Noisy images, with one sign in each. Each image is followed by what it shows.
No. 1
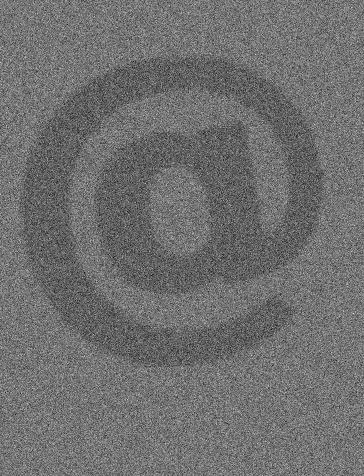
at sign
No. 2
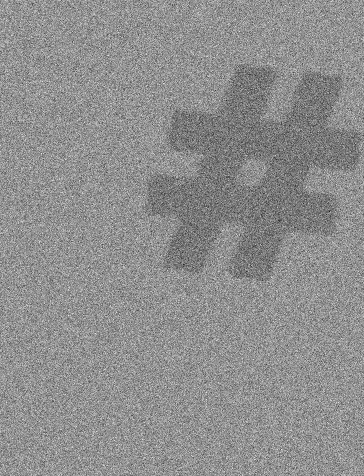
hash sign
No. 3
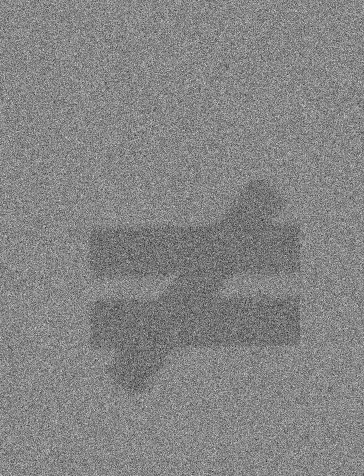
not-equal sign
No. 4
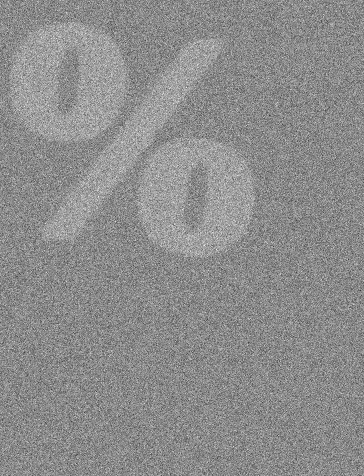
percent sign
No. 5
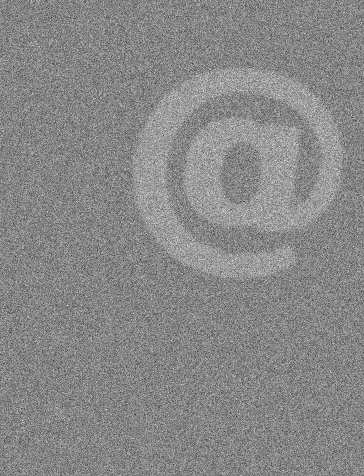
at sign
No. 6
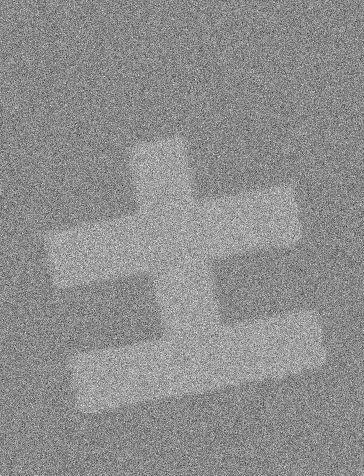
plus-minus sign
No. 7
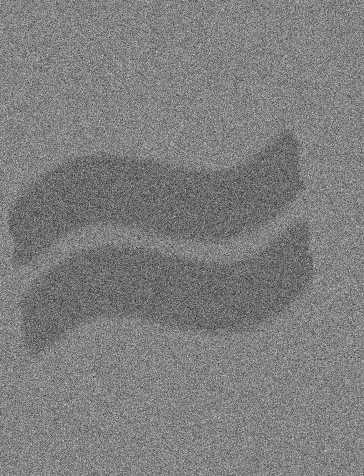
approximately sign
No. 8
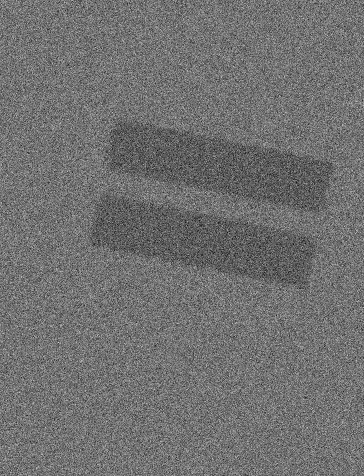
equals sign
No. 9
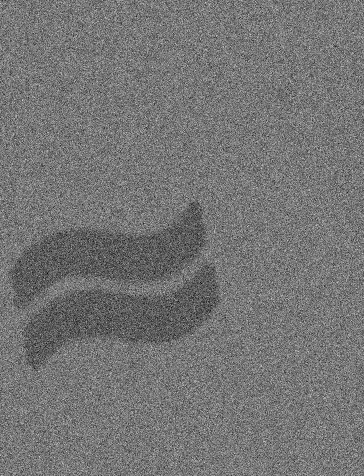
approximately sign
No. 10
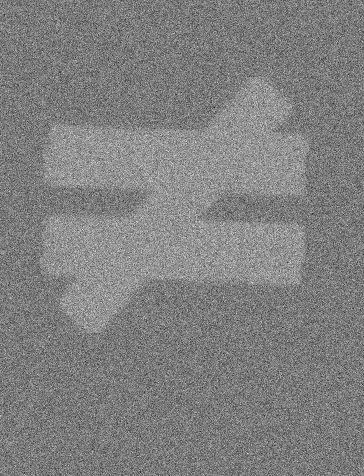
not-equal sign
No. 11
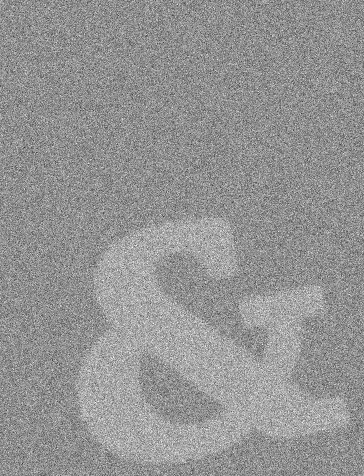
ampersand
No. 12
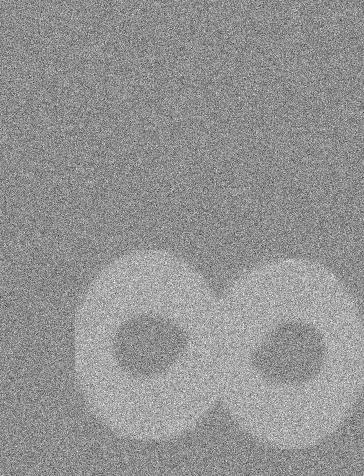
infinity sign
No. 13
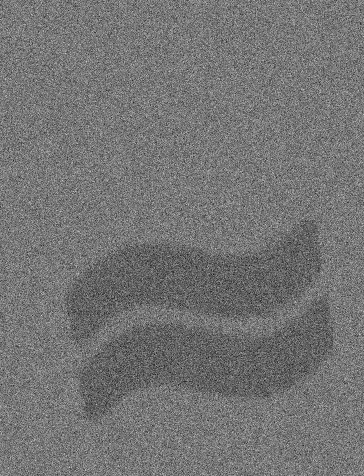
approximately sign
